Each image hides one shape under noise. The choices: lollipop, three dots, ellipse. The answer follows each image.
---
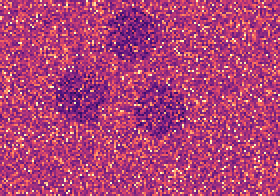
three dots
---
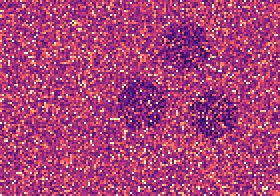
three dots
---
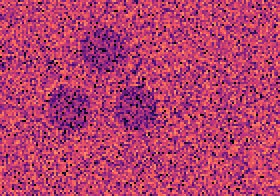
three dots
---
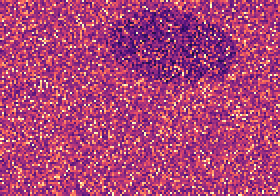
ellipse
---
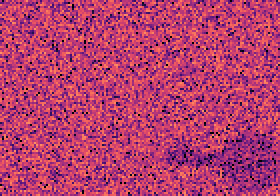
lollipop
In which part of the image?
bottom right
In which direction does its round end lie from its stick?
right
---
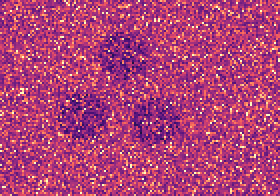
three dots
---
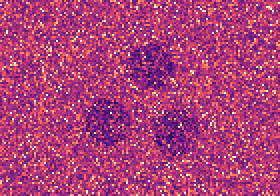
three dots
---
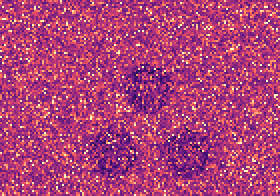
three dots
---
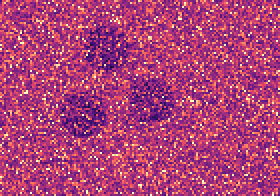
three dots
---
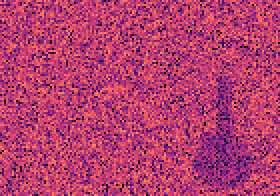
lollipop
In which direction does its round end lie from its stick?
down
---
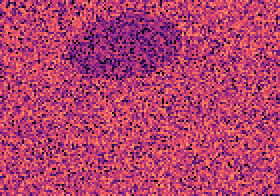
ellipse
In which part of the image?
top middle
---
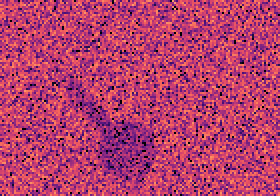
lollipop
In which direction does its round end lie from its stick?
down and right
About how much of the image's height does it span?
half
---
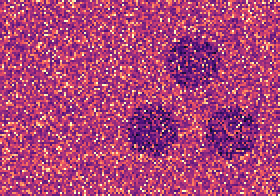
three dots
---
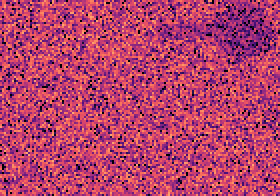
lollipop
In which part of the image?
top right
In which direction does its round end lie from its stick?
right
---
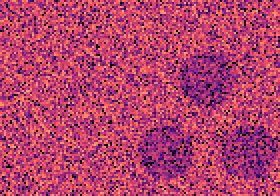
three dots
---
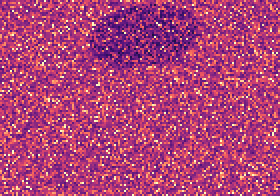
ellipse
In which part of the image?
top middle
